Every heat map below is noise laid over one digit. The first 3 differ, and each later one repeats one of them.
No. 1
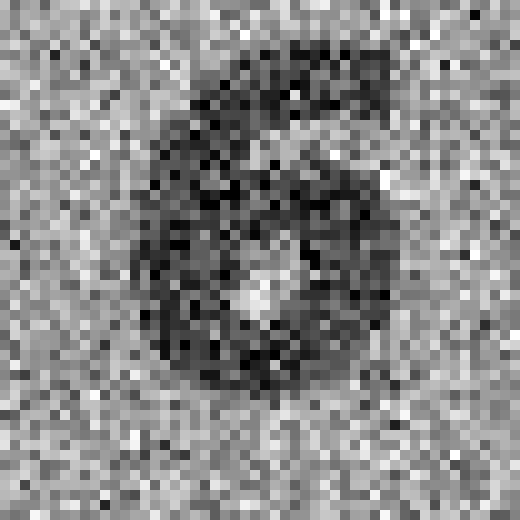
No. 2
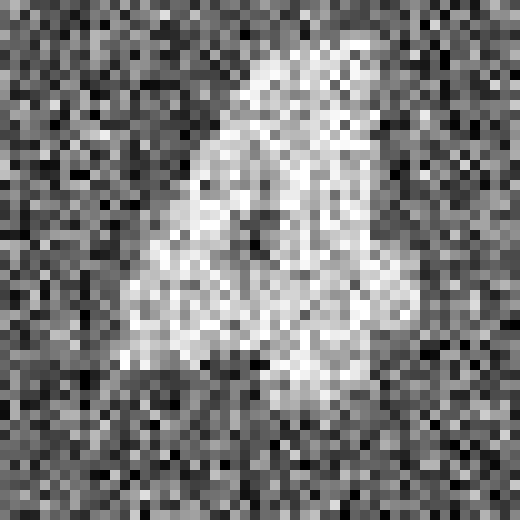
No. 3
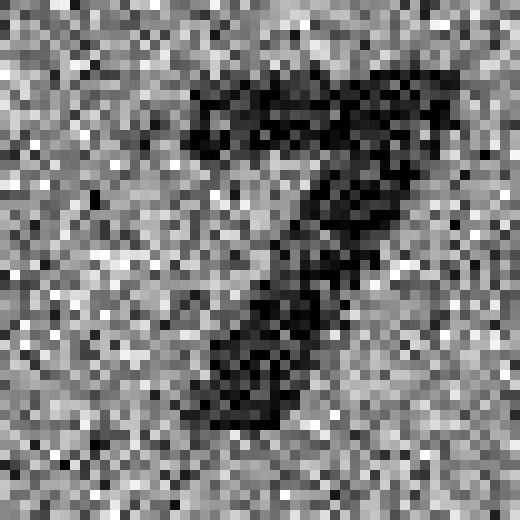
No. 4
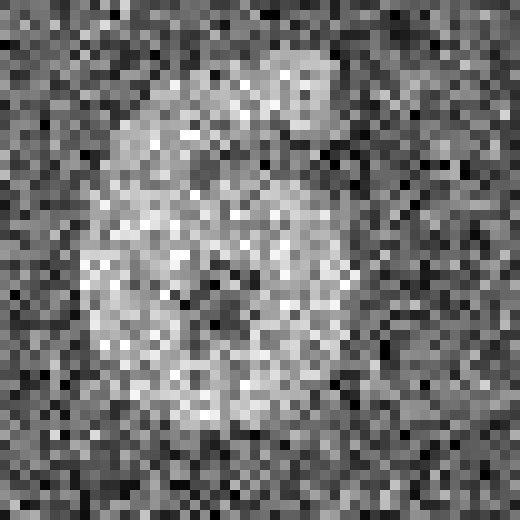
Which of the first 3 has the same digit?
1
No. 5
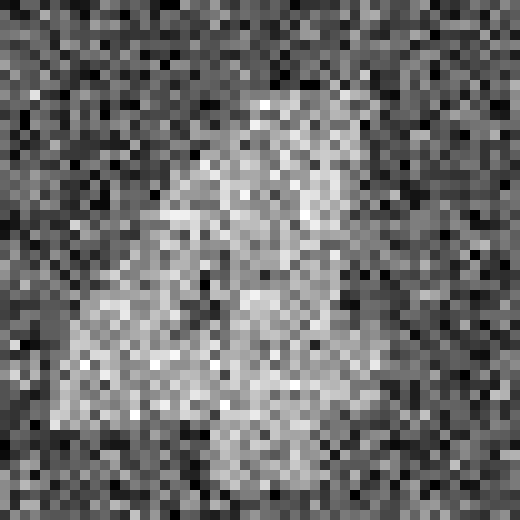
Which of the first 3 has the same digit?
2
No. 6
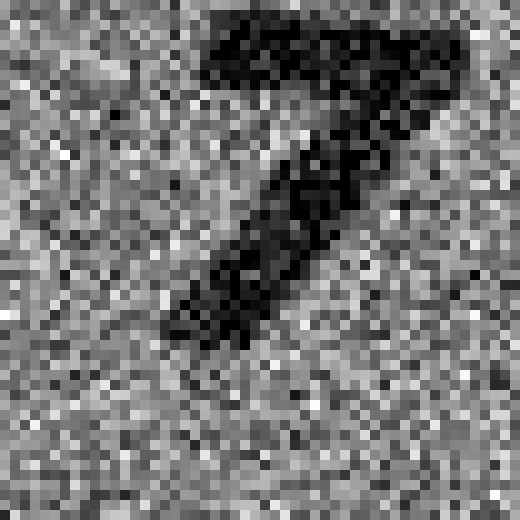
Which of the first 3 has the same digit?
3
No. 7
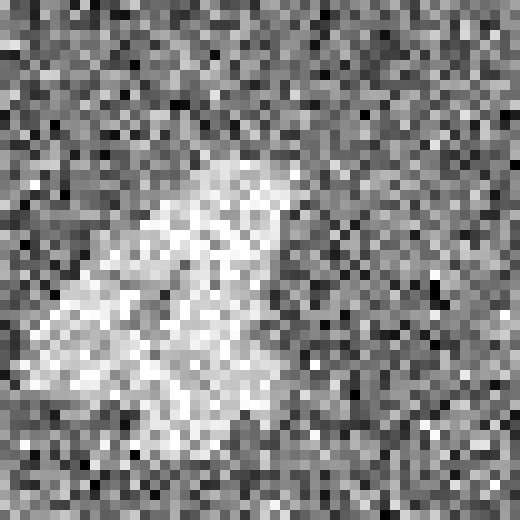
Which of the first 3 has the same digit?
2
